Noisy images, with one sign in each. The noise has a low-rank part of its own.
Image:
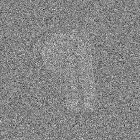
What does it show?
light pilcrow
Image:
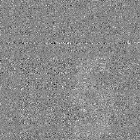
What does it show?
light section sign
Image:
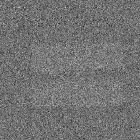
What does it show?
light equals sign
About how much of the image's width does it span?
two thirds
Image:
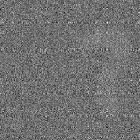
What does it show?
light question mark
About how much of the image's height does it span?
two thirds
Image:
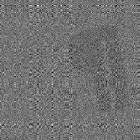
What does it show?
dark pilcrow
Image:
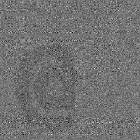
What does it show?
dark at sign
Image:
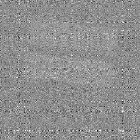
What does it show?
light equals sign
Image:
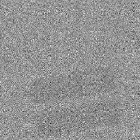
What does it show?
dark equals sign
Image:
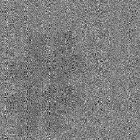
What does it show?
dark hash sign
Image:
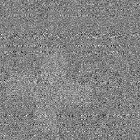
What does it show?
light plus sign
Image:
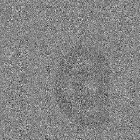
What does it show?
dark at sign
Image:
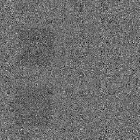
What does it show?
dark colon
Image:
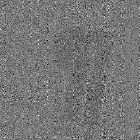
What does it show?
dark pilcrow
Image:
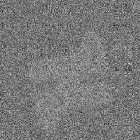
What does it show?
light not-equal sign
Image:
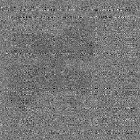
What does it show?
dark not-equal sign
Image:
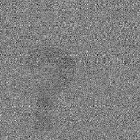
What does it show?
dark question mark
